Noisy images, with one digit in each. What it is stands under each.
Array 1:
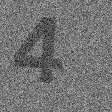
4
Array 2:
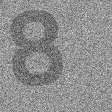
8
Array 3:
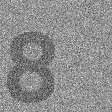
8
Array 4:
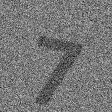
7
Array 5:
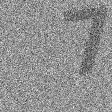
7
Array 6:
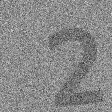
2
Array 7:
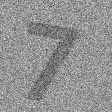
7
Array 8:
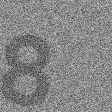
8
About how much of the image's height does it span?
two thirds
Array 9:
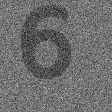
6
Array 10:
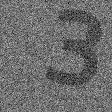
3
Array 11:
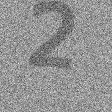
2
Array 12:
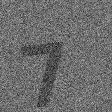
7
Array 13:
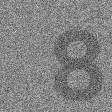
8
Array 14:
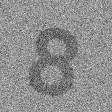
8
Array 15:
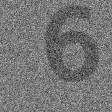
6
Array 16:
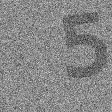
5
